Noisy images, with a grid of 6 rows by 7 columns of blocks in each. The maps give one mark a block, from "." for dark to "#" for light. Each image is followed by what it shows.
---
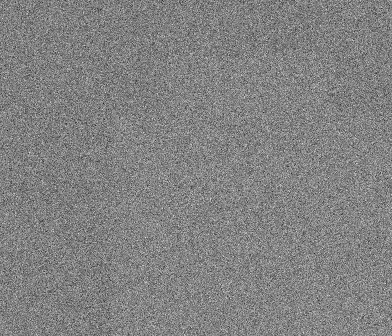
. . . . . . .
. . . # # # .
. . # # # # #
. . # # # # #
. . # # # # #
. . # # # # #
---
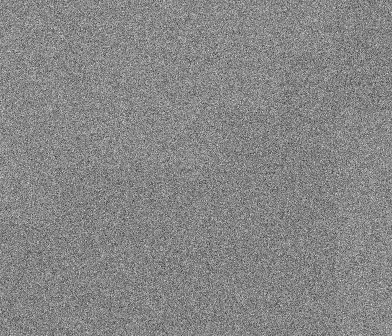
# # # # # # .
# # # # # . .
# # # # . . #
# . . . . . #
. . . . . . #
. . . . . . #
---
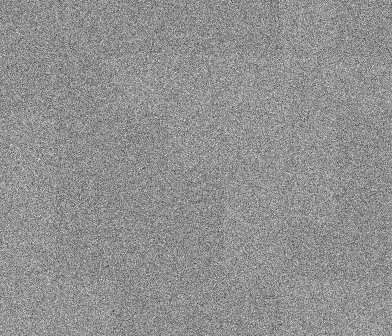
. . . . . # .
. . # # # # #
# . . # # # .
# . . . # # .
# . . . # . .
# # . . . # #
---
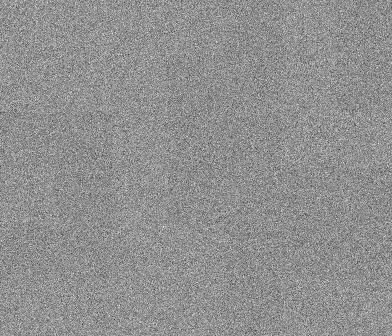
# # # # . # .
# # # . . # .
. . # . . # #
# . # . . . .
. . # # . . .
# # # # . # #
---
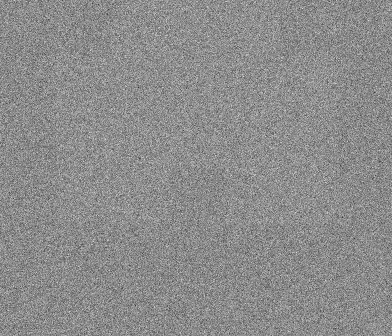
. . # # # . .
. # # # # # .
. # # # # # .
. # # . # # .
. . . . . . .
. . . . . . .
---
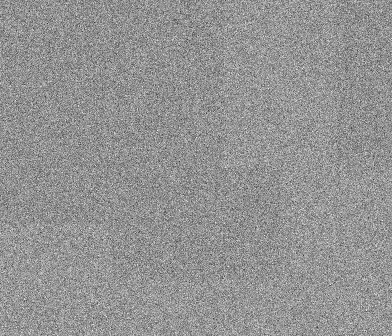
. . . . # # .
. . . . # # .
. . . . # # .
. . . . . # #
# # . . . # #
# # # # # # #
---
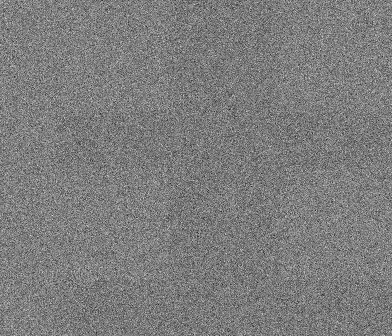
# # # . . # #
# # # . . # #
# . . . . . .
# # # . . # #
# # # . . # #
# . . . . . .
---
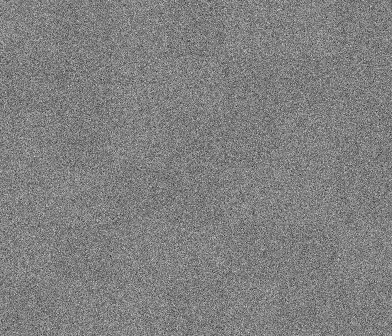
# . # . # # .
. . # # . . .
# . # . . # .
# # . . # # .
# . # # . . #
. # # . # . .
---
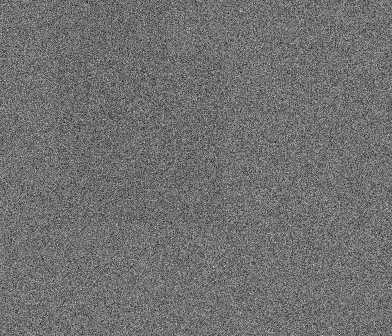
# . . # # # #
# . . . # # #
# . . . # # #
# . . . # # #
# # # # # # #
# # # # # # #
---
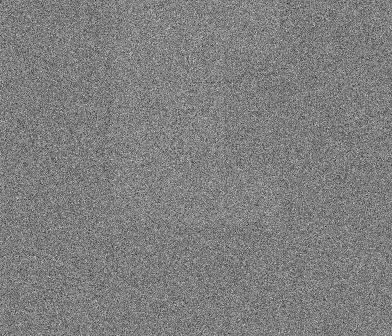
. . # # # . .
. . # # . . .
. . # # . . .
. . # # # . .
. . . . . . .
. . . . . . .
